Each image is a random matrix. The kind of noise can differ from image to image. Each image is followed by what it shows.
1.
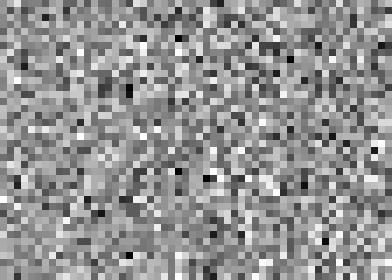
low rank plus noise
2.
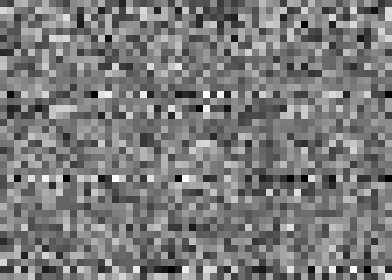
rows of uneven size
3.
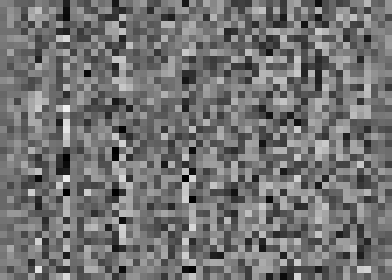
columns of uneven size
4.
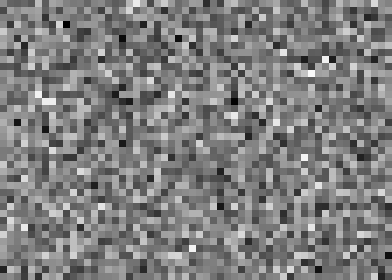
independent entries
